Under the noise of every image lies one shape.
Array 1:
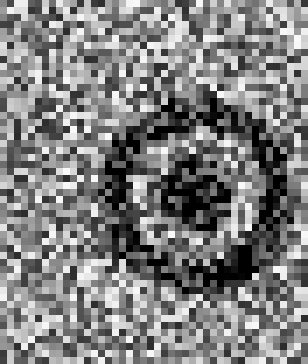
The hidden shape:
bullseye
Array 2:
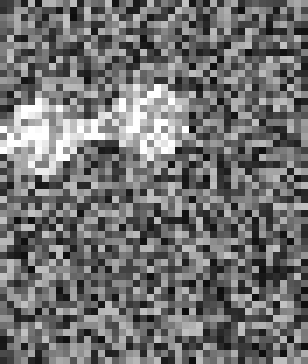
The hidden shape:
dumbbell
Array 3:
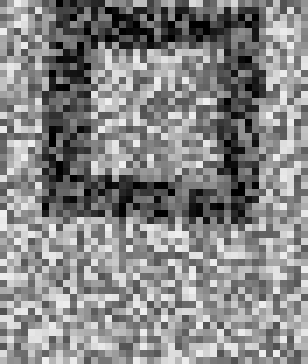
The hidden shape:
square frame
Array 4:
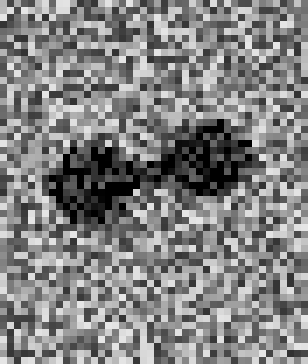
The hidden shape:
dumbbell
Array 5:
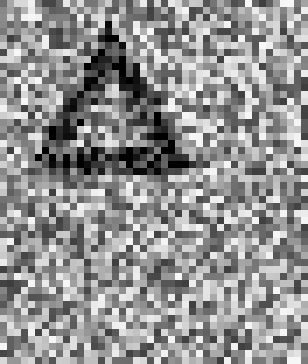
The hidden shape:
triangle frame
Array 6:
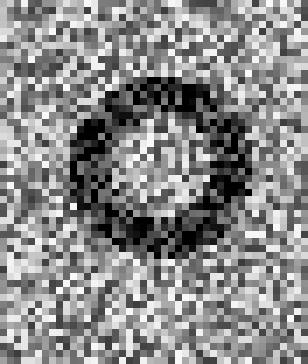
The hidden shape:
ring
